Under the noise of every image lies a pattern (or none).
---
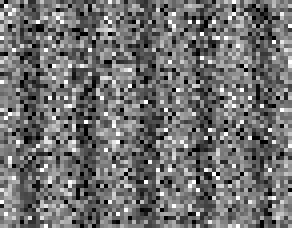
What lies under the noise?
vertical stripes
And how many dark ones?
5
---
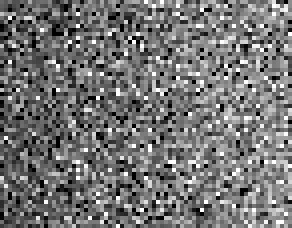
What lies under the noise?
a smooth slope
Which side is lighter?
right
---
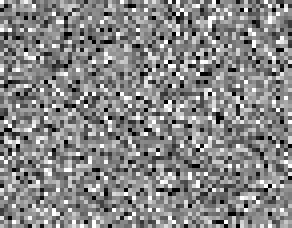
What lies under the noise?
only noise
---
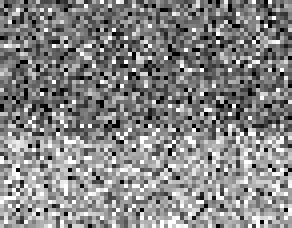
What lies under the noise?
a sharp edge
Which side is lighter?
bottom
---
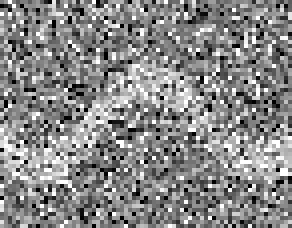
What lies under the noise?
a wavy band
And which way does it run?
left to right
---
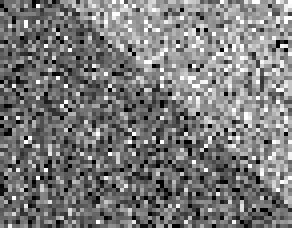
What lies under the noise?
a sharp edge
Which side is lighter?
top right
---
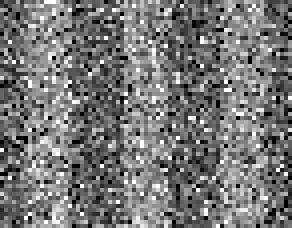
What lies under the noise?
vertical stripes
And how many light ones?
3
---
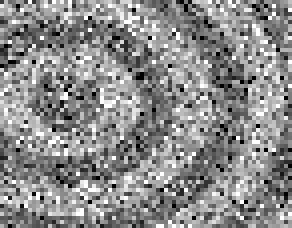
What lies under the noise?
rings round one point
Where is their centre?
middle left
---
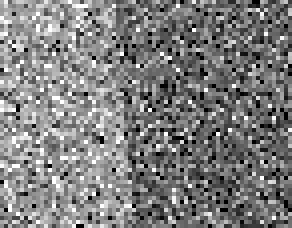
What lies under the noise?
a sharp edge
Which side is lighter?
left
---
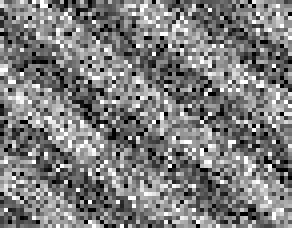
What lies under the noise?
diagonal stripes
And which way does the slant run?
top left to bottom right
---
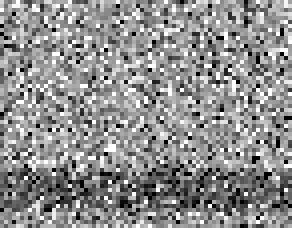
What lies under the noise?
one horizontal stripe
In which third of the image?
bottom
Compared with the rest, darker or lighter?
darker
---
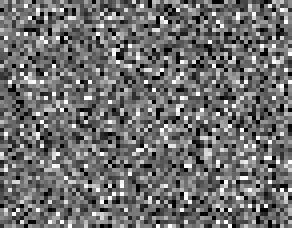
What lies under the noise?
only noise
